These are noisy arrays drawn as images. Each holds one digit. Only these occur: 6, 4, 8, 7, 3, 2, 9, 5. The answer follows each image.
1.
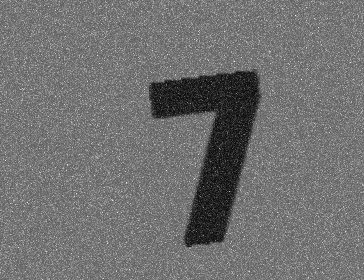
7
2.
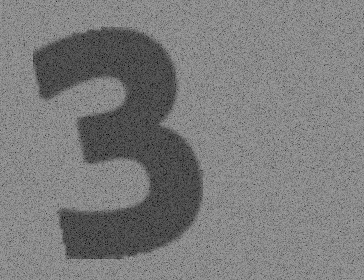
3
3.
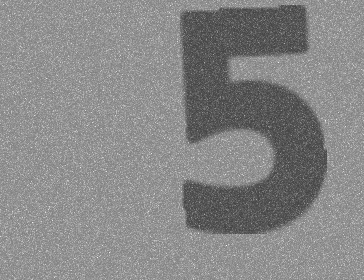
5
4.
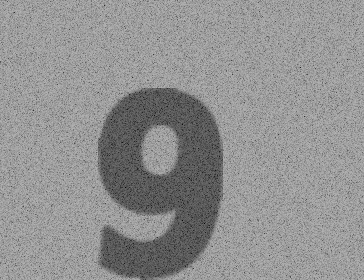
9
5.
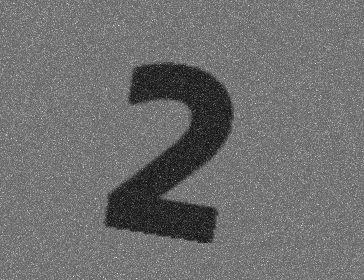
2
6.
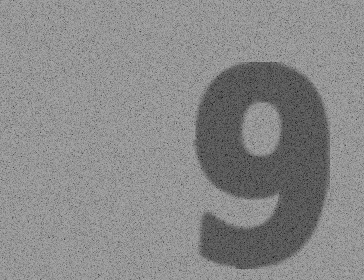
9
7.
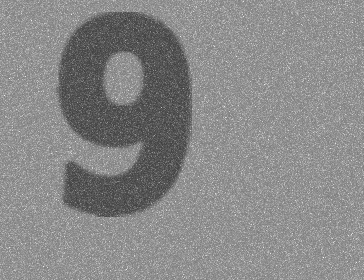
9
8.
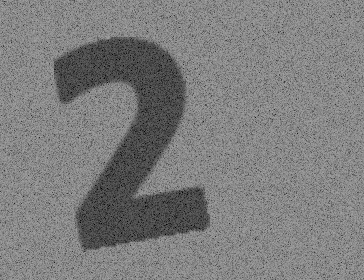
2
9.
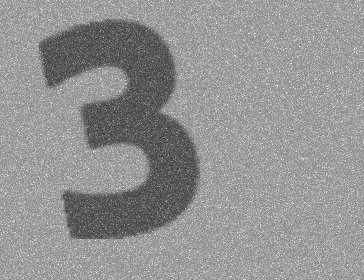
3
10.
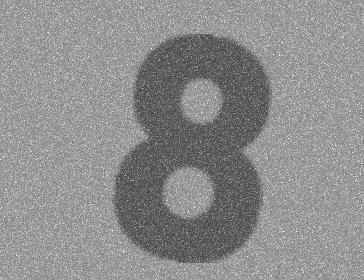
8
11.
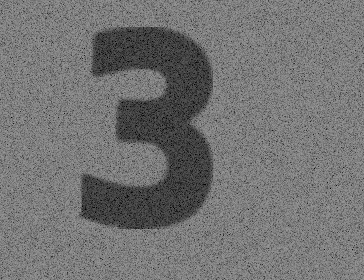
3
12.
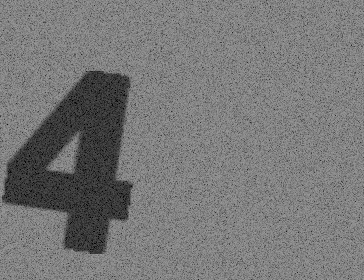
4
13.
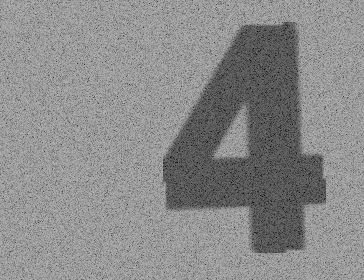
4
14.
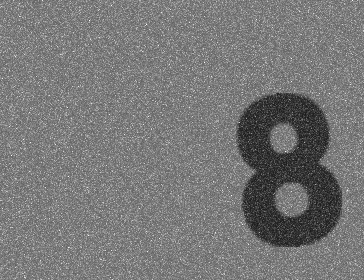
8
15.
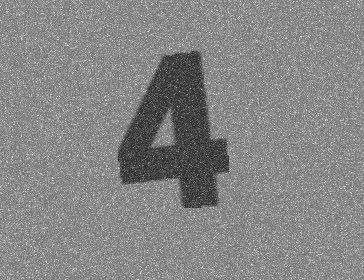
4
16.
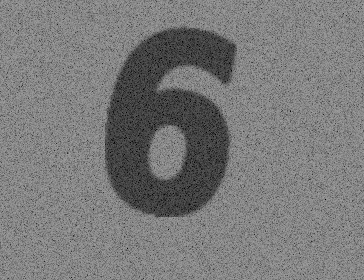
6
